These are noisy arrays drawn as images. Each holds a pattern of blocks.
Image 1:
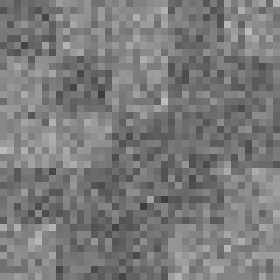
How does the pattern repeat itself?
mirrored about the diagonal from the top left
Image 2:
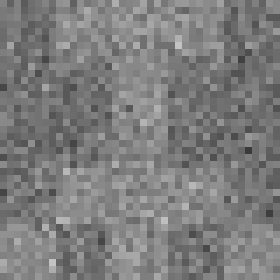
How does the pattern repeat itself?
left and right mirror each other
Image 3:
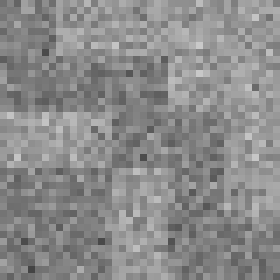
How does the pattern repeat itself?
mirrored about the diagonal from the bottom left
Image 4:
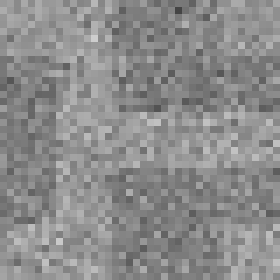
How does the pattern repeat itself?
top and bottom mirror each other
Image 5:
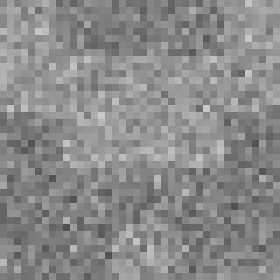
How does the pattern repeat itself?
left and right mirror each other
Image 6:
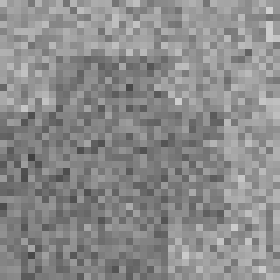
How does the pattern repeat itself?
mirrored about the diagonal from the bottom left
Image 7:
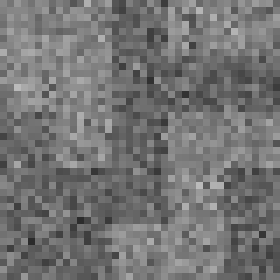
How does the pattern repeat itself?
no symmetry
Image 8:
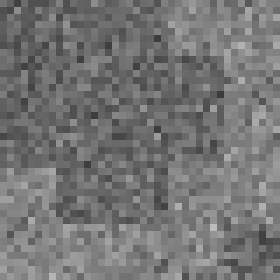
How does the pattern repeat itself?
mirrored about the diagonal from the top left
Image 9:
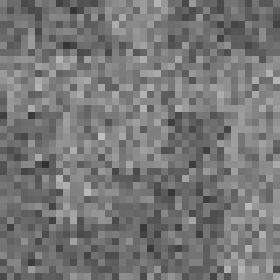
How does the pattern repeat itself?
no symmetry
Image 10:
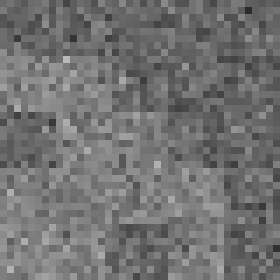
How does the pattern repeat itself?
mirrored about the diagonal from the bottom left
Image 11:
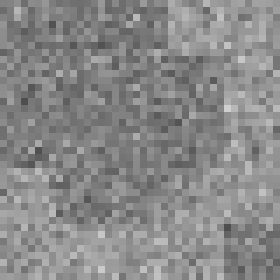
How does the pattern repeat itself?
mirrored about the diagonal from the top left
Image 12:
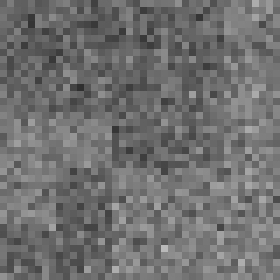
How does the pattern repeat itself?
no symmetry
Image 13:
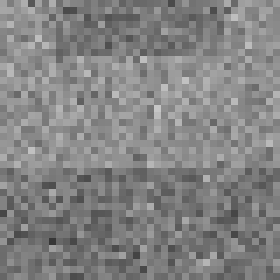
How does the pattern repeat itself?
left and right mirror each other
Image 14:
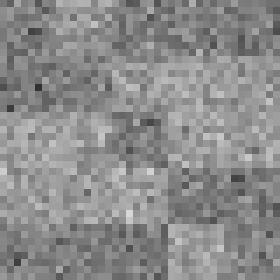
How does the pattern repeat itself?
the same after a half turn
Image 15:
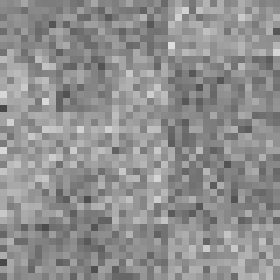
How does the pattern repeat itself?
top and bottom mirror each other
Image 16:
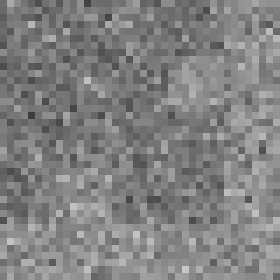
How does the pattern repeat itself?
mirrored about the diagonal from the top left
